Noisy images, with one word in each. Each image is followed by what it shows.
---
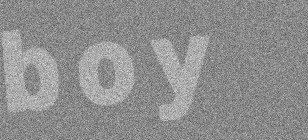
boy
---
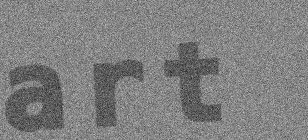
art
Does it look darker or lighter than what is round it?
darker
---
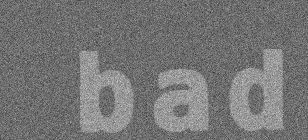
bad
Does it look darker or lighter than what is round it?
lighter
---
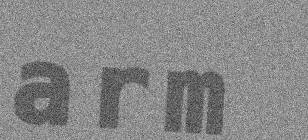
arm
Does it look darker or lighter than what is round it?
darker
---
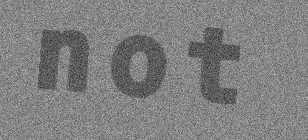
not
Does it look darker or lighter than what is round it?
darker
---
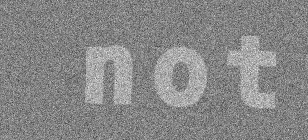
not
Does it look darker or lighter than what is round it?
lighter
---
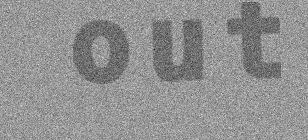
out
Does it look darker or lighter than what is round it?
darker
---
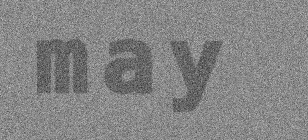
may
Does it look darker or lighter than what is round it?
darker
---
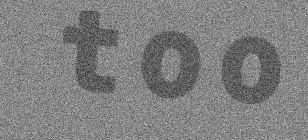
too
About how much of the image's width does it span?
two thirds
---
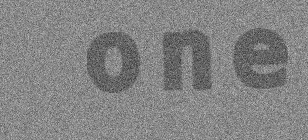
one
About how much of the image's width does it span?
two thirds
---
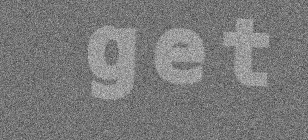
get
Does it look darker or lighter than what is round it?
lighter
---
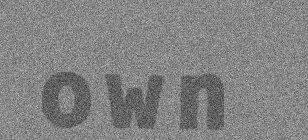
own
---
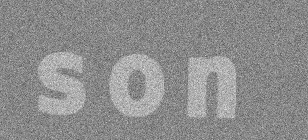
son
